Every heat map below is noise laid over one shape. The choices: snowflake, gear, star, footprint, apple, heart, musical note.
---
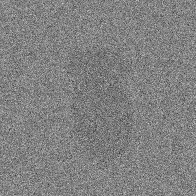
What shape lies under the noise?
footprint
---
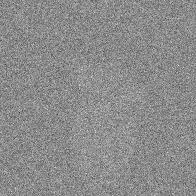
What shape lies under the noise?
footprint
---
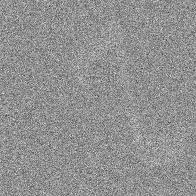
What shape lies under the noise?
musical note
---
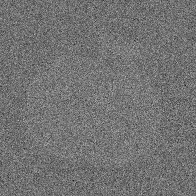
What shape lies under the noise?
apple
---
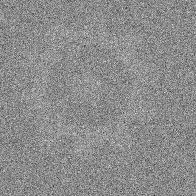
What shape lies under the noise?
gear
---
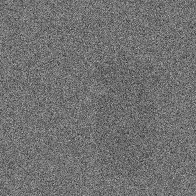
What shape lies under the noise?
footprint
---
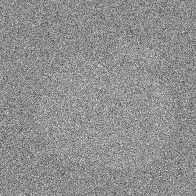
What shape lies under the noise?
apple
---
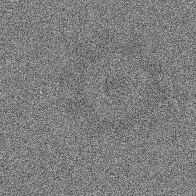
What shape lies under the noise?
gear
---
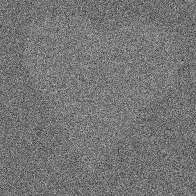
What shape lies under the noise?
heart
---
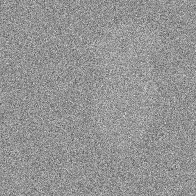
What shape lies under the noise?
footprint
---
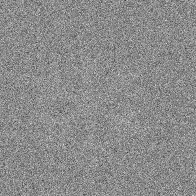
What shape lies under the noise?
snowflake
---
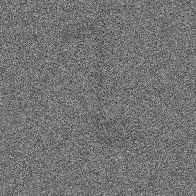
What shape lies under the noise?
musical note
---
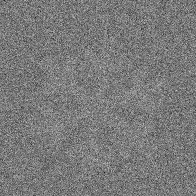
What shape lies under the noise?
snowflake
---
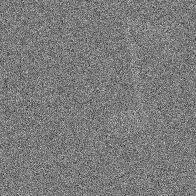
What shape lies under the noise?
musical note
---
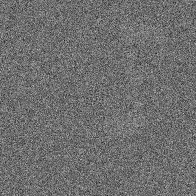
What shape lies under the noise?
musical note
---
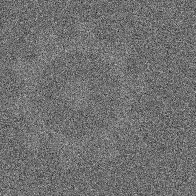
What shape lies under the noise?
gear
